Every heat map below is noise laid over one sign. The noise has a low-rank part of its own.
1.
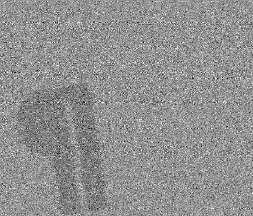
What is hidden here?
dark pilcrow
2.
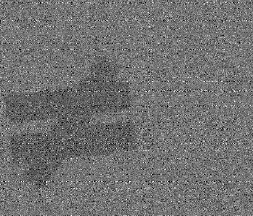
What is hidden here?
dark not-equal sign
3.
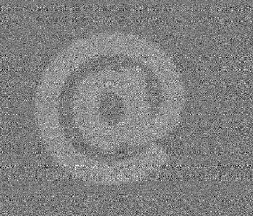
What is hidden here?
light at sign
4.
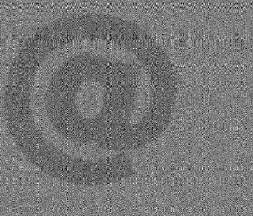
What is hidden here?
dark at sign
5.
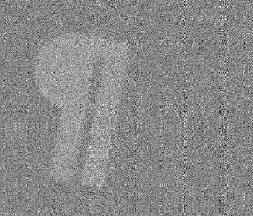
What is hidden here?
light pilcrow
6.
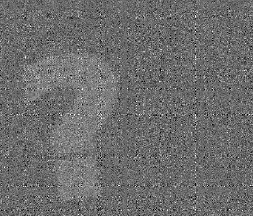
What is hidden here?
light question mark
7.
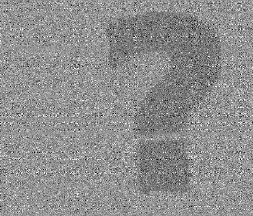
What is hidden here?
dark question mark
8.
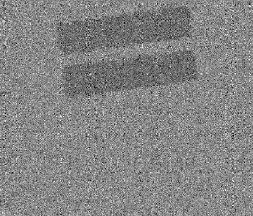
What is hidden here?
dark equals sign
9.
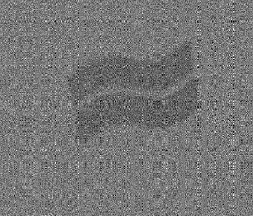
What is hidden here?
dark approximately sign
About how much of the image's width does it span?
half
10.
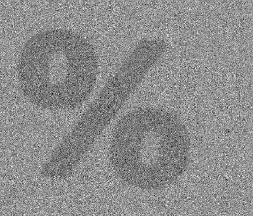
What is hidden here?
dark percent sign
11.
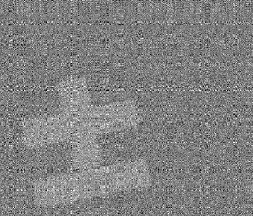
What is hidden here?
light plus-minus sign
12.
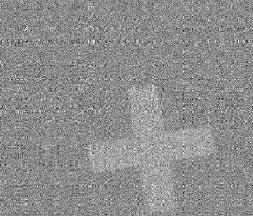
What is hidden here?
light plus sign
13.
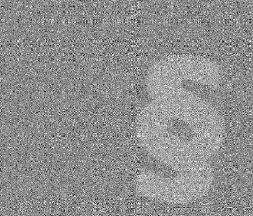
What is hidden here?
light section sign
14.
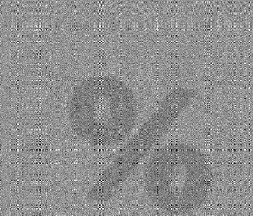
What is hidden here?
dark percent sign
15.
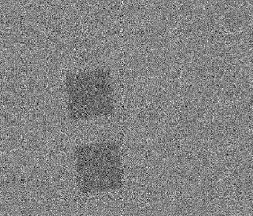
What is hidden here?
dark colon
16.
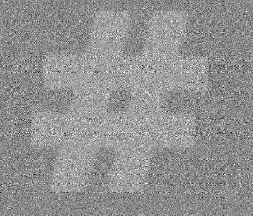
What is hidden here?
light hash sign
